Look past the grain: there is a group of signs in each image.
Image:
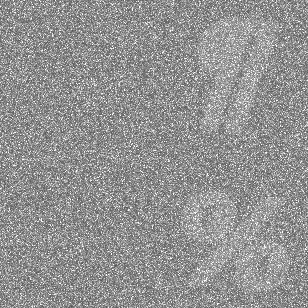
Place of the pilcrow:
top right
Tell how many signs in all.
2
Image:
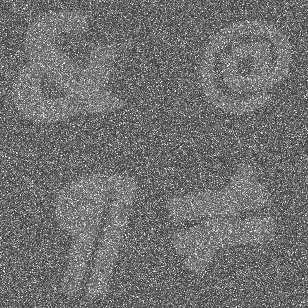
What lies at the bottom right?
not-equal sign
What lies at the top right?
at sign
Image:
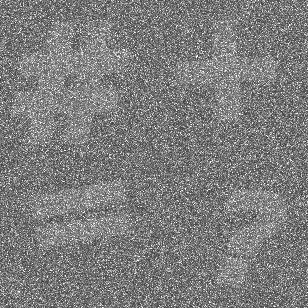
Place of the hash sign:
top left
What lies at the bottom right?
question mark
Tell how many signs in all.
4
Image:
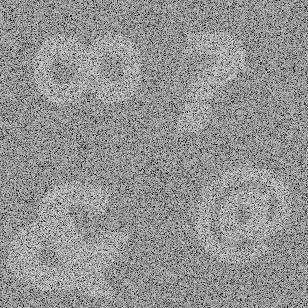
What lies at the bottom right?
at sign
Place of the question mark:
top right
